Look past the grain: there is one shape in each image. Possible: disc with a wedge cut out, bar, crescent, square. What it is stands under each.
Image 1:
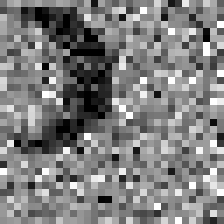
dark crescent
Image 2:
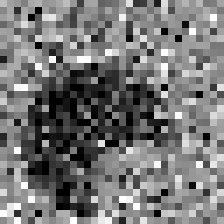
dark disc with a wedge cut out
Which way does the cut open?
down and right
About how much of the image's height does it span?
two thirds
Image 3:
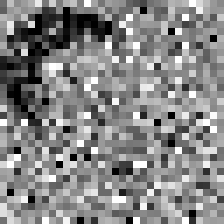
dark crescent
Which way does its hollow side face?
down and right
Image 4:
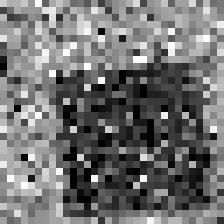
dark square
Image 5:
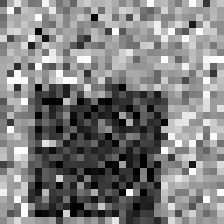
dark square
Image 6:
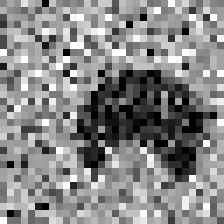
dark disc with a wedge cut out
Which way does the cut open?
down
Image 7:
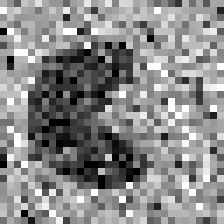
dark disc with a wedge cut out
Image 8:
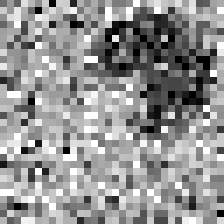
dark disc with a wedge cut out
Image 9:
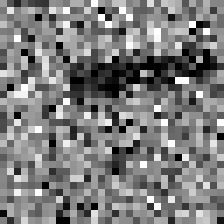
dark bar
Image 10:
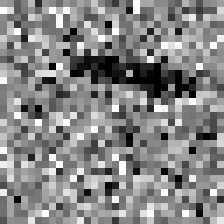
dark bar
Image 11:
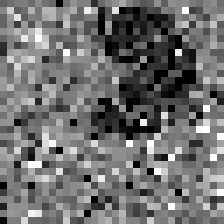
dark disc with a wedge cut out
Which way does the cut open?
left
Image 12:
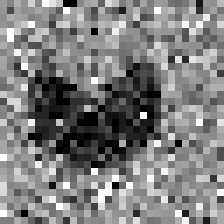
dark disc with a wedge cut out
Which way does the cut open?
up
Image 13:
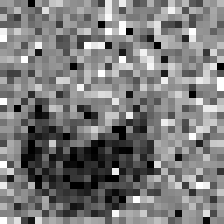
dark disc with a wedge cut out
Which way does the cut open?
up
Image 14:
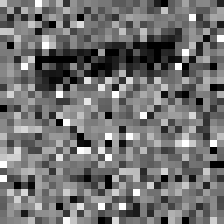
dark bar
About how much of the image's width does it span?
two thirds
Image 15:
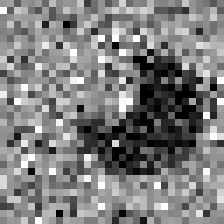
dark disc with a wedge cut out
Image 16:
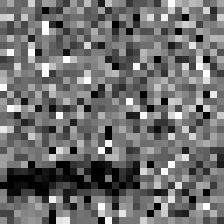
dark bar
